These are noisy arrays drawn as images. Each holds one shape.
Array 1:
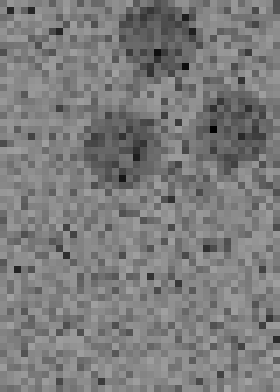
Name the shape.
three dots
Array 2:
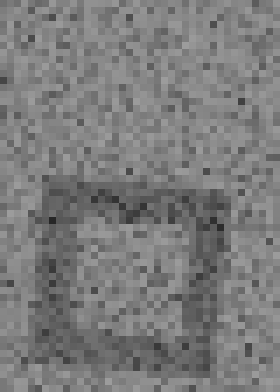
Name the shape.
square frame
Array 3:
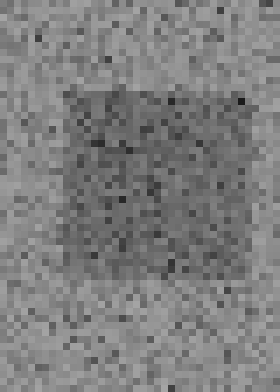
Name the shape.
square
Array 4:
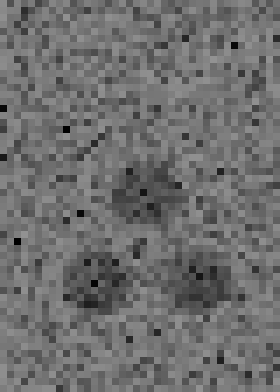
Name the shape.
three dots
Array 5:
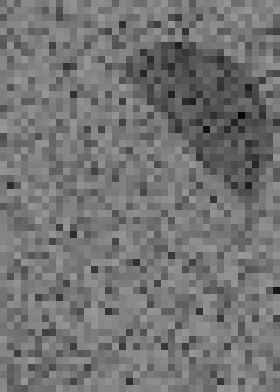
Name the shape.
half disc
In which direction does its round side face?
up and right
